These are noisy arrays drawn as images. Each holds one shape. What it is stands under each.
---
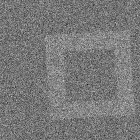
square frame
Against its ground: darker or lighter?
lighter
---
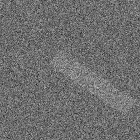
bar
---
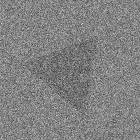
triangle
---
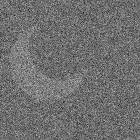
crescent
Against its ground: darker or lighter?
lighter
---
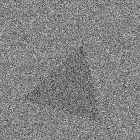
triangle
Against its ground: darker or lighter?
darker
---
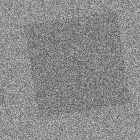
square
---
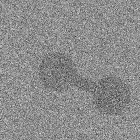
dumbbell
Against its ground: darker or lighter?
darker
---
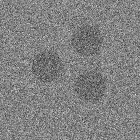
three dots
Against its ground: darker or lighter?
darker
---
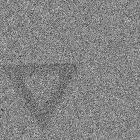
triangle frame
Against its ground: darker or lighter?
darker
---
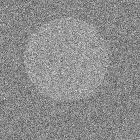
disc
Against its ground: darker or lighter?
lighter
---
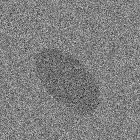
ellipse
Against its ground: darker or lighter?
darker
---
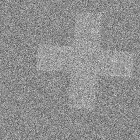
cross
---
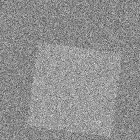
square
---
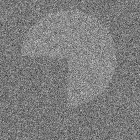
disc with a wedge cut out
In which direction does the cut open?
down and left
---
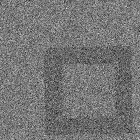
square frame
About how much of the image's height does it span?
two thirds
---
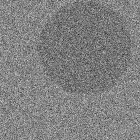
disc
